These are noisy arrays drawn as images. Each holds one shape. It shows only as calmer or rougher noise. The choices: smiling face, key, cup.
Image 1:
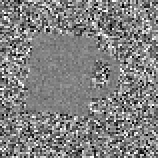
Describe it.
calm cup
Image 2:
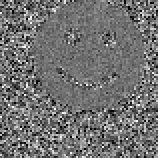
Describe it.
calm smiling face
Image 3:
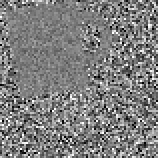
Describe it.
calm cup
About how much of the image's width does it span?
two thirds
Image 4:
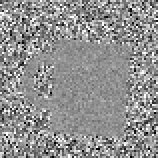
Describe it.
calm cup
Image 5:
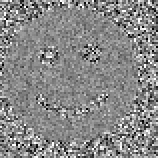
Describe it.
calm smiling face
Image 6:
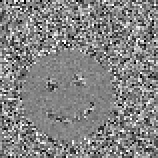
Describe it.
calm smiling face
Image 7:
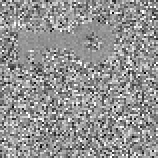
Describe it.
calm key
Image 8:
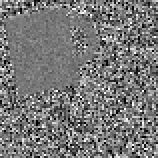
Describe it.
calm cup
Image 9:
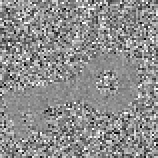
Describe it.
calm key
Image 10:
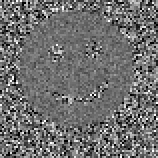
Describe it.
calm smiling face
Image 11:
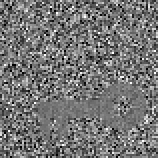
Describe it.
calm key
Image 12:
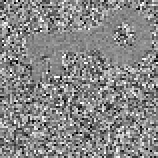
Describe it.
calm key
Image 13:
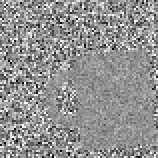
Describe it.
calm cup
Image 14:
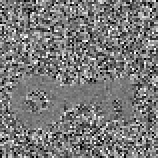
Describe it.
calm key
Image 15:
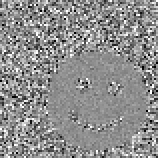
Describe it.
calm smiling face
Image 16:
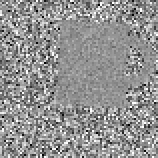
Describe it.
calm cup
